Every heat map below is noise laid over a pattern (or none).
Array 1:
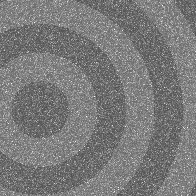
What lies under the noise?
rings round one point
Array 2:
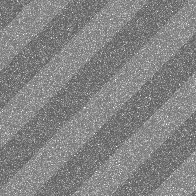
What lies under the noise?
diagonal stripes
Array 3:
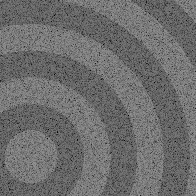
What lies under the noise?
rings round one point
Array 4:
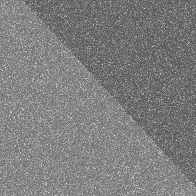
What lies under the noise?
a sharp edge
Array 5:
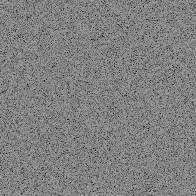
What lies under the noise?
only noise
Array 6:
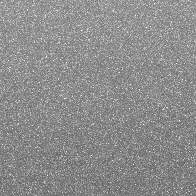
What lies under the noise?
a smooth slope
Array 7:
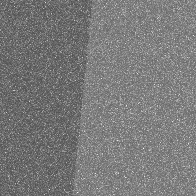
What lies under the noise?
a sharp edge
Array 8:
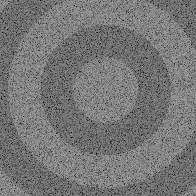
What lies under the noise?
rings round one point
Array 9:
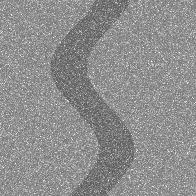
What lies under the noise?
a wavy band
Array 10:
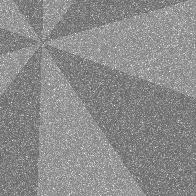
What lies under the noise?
spokes from one point
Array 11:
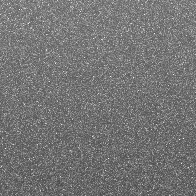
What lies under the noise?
a smooth slope
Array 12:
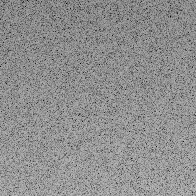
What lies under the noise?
a smooth slope
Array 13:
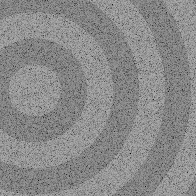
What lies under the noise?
rings round one point
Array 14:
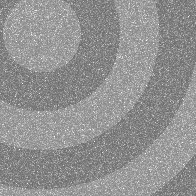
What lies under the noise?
rings round one point
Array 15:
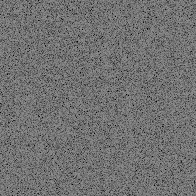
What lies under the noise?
only noise
